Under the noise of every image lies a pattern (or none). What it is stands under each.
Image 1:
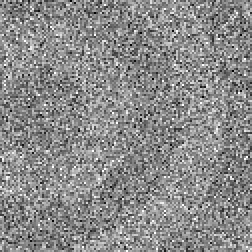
rings round one point
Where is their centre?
middle left
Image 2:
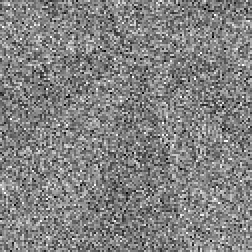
spokes from one point
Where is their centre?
top middle
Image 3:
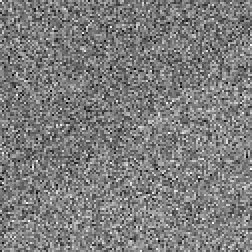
a sharp edge
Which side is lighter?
bottom right
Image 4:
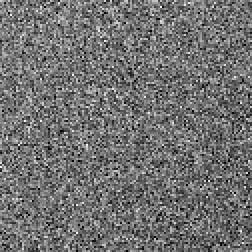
a smooth slope
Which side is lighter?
top left
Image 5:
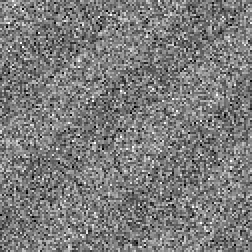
diagonal stripes
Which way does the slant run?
bottom left to top right
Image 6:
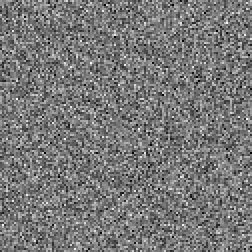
only noise
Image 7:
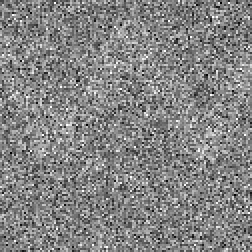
a wavy band
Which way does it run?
left to right
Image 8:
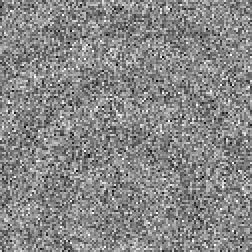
rings round one point
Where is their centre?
bottom middle
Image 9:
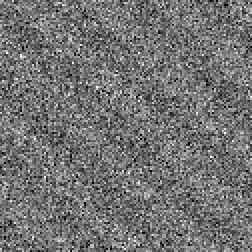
diagonal stripes
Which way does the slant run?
top left to bottom right
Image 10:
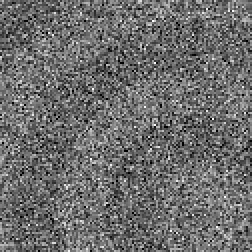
rings round one point
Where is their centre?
bottom right
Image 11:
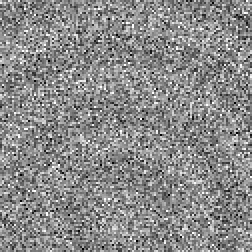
rings round one point
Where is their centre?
bottom middle
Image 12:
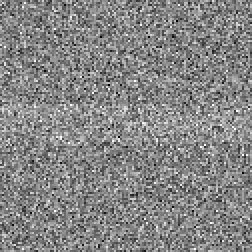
one horizontal stripe
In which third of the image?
middle
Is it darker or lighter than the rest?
lighter
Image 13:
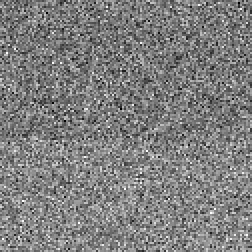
a sharp edge
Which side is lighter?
bottom
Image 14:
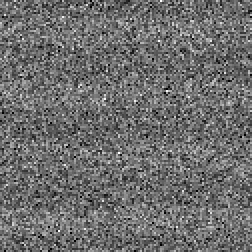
horizontal stripes
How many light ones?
4
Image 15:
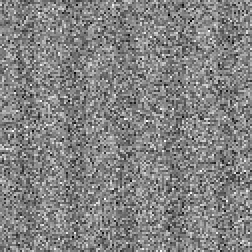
vertical stripes
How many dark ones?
5
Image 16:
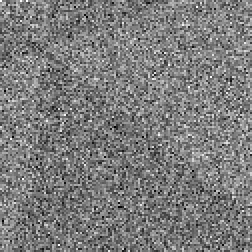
spokes from one point
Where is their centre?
top left
